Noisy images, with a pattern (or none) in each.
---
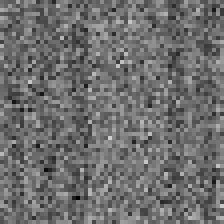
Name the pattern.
bands of columns
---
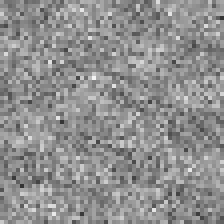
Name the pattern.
a checkerboard
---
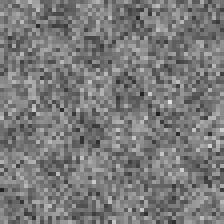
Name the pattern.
a checkerboard
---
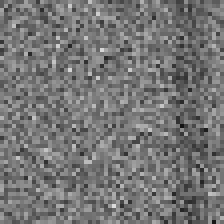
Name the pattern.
one band of columns
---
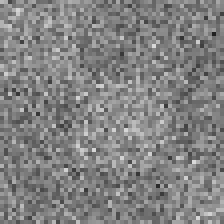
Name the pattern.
blocks along the diagonal
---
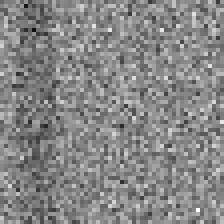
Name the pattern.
one band of columns
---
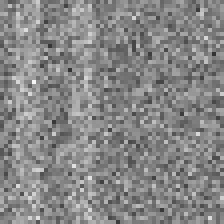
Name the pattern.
bands of columns
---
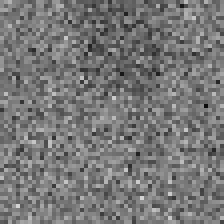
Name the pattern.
one block
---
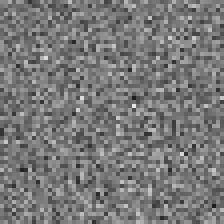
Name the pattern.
only noise
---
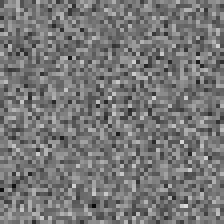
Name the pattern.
only noise
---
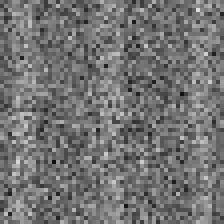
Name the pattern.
bands of columns
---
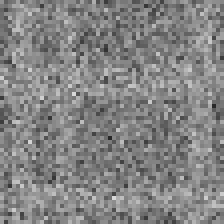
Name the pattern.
bands of rows crossing bands of columns
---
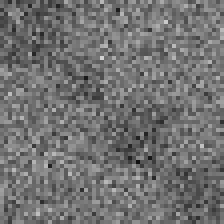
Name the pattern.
blocks along the diagonal
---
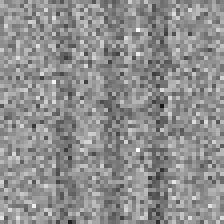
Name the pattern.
bands of columns
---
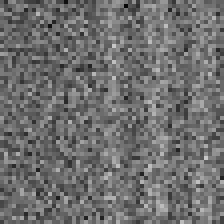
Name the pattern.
bands of columns
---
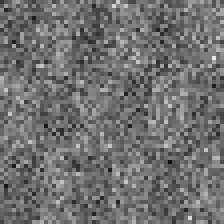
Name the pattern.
a checkerboard
